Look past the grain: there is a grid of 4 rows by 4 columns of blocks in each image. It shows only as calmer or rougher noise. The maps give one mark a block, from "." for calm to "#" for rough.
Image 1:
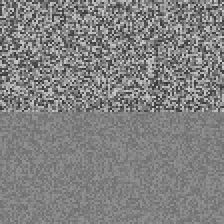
# # # #
# # # #
. . . .
. . . .
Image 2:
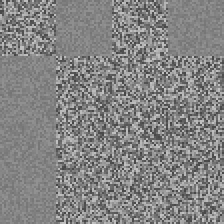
# . # .
. # # #
. # # #
. # # #
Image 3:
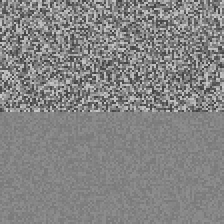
# # # #
# # # #
. . . .
. . . .
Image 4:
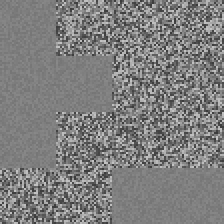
. # # #
. . # #
. # # #
# # . .
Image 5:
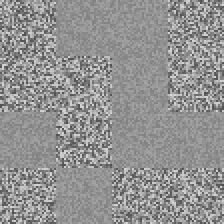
# . . #
# # . #
. # . .
# . # #
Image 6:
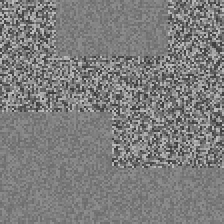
# . . #
# # # #
. . # #
. . . .
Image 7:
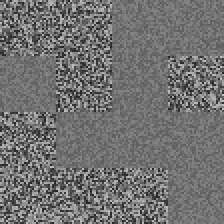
# # . .
. # . #
# . . .
# # # .
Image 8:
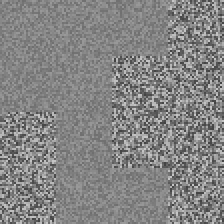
. . . #
. . # #
# . # #
# . . #
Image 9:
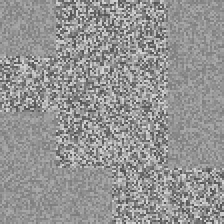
. # # .
# # # .
. # # .
. . # #
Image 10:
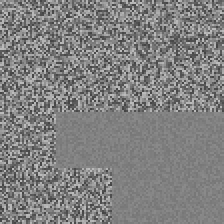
# # # #
# # # #
# . . .
# # . .
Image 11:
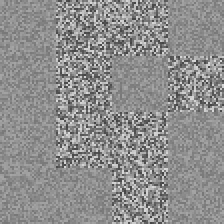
. # # .
. # . #
. # # .
. . # .
